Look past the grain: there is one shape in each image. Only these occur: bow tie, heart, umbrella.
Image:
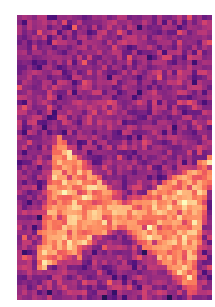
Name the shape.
bow tie
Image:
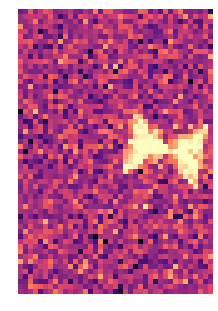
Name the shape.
bow tie
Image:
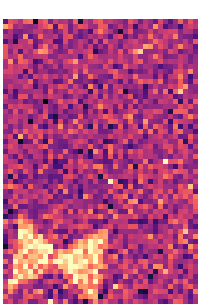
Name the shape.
bow tie
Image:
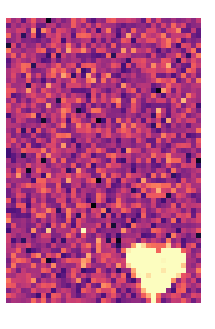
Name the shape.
heart
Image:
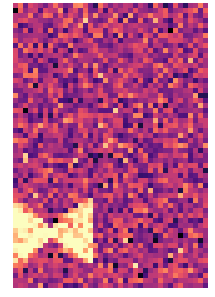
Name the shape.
bow tie
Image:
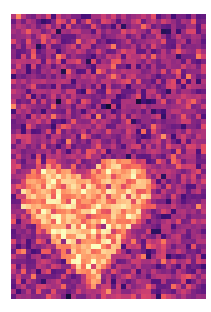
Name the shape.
heart
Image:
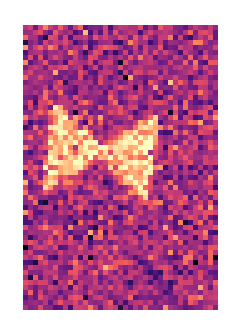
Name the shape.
bow tie
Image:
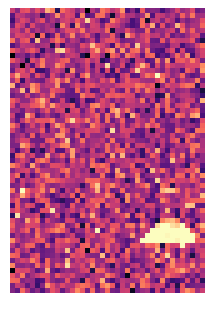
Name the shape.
umbrella
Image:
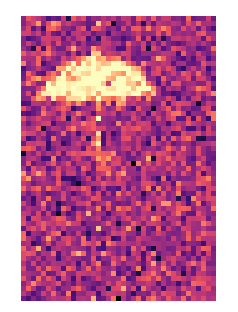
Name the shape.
umbrella
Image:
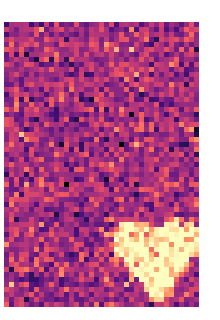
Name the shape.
heart
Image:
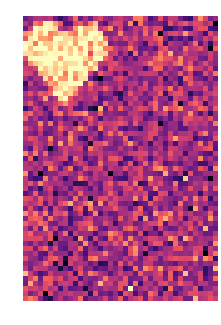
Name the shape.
heart
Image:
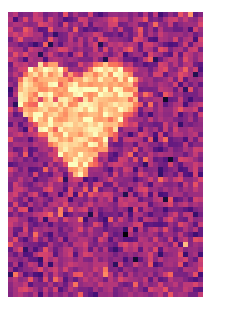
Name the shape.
heart
